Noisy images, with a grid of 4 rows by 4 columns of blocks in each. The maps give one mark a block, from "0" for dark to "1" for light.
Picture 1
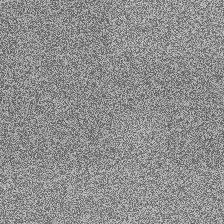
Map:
0 0 1 1
0 0 0 0
0 0 1 0
1 1 1 1
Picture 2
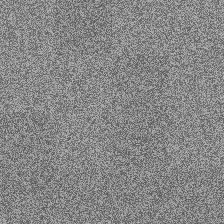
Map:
1 0 1 1
1 1 0 1
0 1 0 1
0 0 0 0
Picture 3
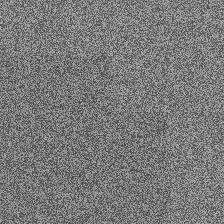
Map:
1 1 1 1
0 0 1 1
0 0 0 1
0 0 0 1
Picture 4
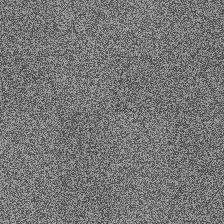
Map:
0 1 1 0
0 1 0 0
1 0 1 0
1 0 1 0
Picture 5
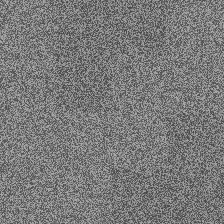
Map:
1 0 0 1
1 0 1 1
1 1 1 0
1 1 0 0
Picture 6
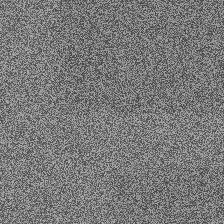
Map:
1 0 0 0
1 0 0 0
1 1 1 1
1 1 0 0
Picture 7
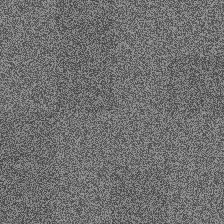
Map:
1 0 1 1
1 0 1 0
0 1 1 1
0 1 0 1
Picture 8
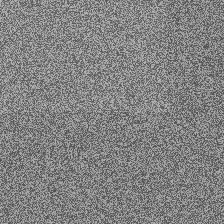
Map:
1 1 1 0
1 1 1 0
0 0 0 0
0 0 0 0
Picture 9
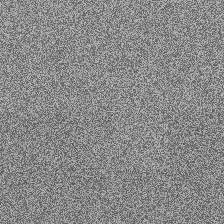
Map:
1 1 1 1
1 1 1 1
0 0 1 0
0 0 0 0
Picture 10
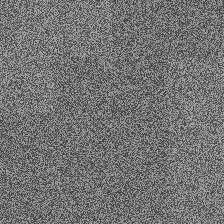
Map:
1 1 0 0
1 0 0 1
0 0 0 1
0 0 0 1
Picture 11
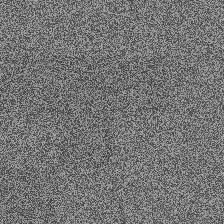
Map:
1 1 1 1
0 0 0 1
1 0 1 1
0 1 1 1
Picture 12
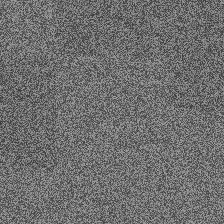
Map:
1 0 0 0
0 1 1 0
0 1 1 1
1 1 1 1
